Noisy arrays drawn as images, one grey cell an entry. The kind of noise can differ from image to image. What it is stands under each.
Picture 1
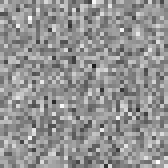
independent entries
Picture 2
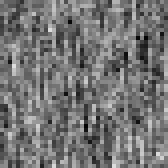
streaked along the columns
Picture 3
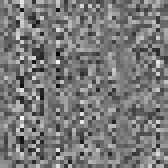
columns of uneven size
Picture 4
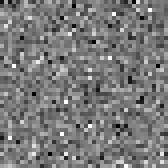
heavy tails
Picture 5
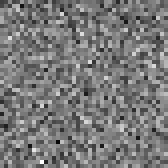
independent entries
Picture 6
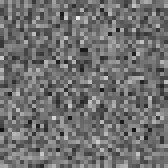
independent entries
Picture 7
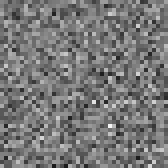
low rank plus noise
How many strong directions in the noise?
three or four
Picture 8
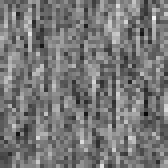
streaked along the columns
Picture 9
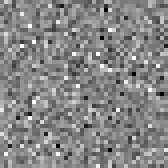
heavy tails
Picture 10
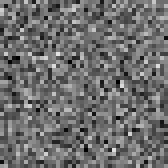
independent entries
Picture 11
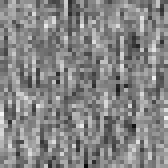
streaked along the columns
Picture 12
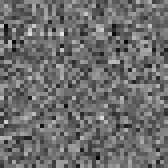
low rank plus noise
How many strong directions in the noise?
two
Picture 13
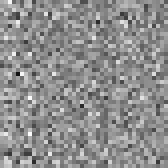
low rank plus noise
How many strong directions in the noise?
two
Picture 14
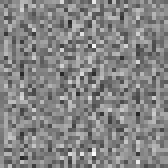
columns of uneven size
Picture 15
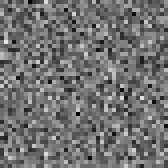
independent entries
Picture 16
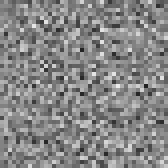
low rank plus noise
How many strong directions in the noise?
three or four
